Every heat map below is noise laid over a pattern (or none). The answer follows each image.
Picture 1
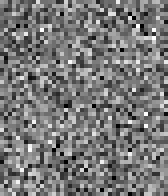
only noise
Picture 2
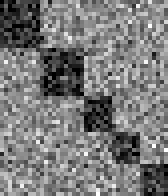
blocks along the diagonal
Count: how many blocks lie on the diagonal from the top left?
5
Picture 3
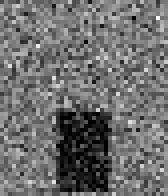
one block
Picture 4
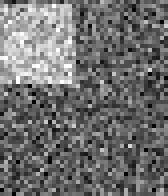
one block
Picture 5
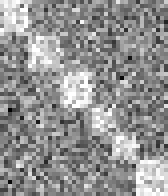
blocks along the diagonal
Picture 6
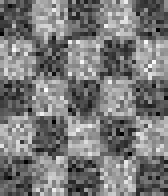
a checkerboard
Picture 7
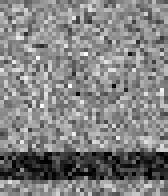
one band of rows
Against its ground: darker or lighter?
darker
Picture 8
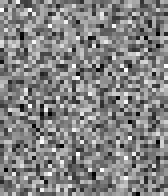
only noise
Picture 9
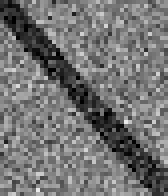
a diagonal band
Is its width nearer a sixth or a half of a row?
a sixth
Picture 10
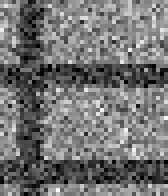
bands of rows crossing bands of columns
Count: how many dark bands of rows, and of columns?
2 and 1
